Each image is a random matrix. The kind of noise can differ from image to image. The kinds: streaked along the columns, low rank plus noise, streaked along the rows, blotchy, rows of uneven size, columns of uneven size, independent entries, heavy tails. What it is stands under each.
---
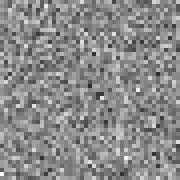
independent entries
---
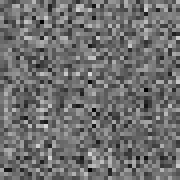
low rank plus noise
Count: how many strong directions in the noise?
three or four
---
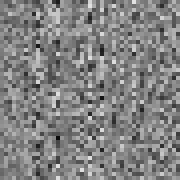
columns of uneven size
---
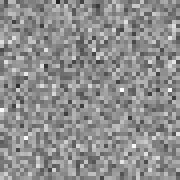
independent entries
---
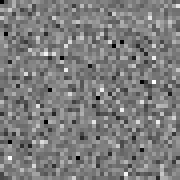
heavy tails
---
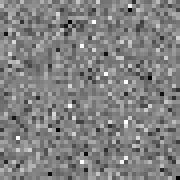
heavy tails
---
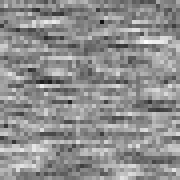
streaked along the rows
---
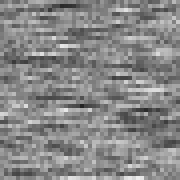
streaked along the rows
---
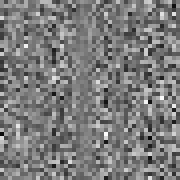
columns of uneven size
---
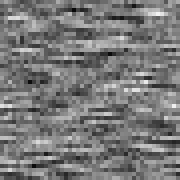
streaked along the rows
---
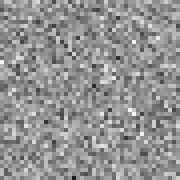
independent entries
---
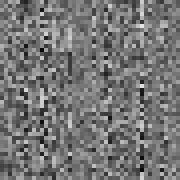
columns of uneven size
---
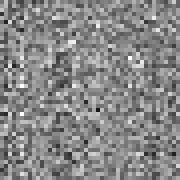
low rank plus noise
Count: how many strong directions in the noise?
one
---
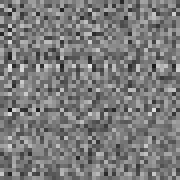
low rank plus noise
